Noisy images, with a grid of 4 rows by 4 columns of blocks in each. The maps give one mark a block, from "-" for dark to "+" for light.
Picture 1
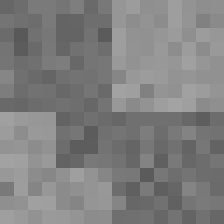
- - + +
- - + +
+ - - -
+ + - -
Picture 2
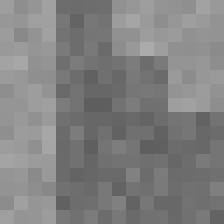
+ - + +
+ - - +
+ - - -
+ - - -
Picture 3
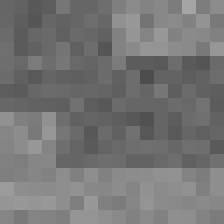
- - + +
- - - -
+ - - -
+ + + +
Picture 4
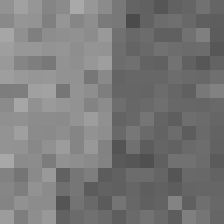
+ + - -
+ + - -
+ + - -
+ - - -
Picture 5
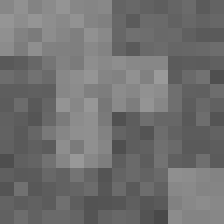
+ + - -
- + + -
- + - -
- - - +
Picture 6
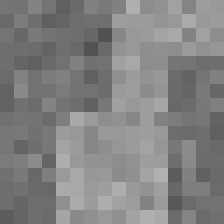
- - + +
- - + -
- + + -
- + + -
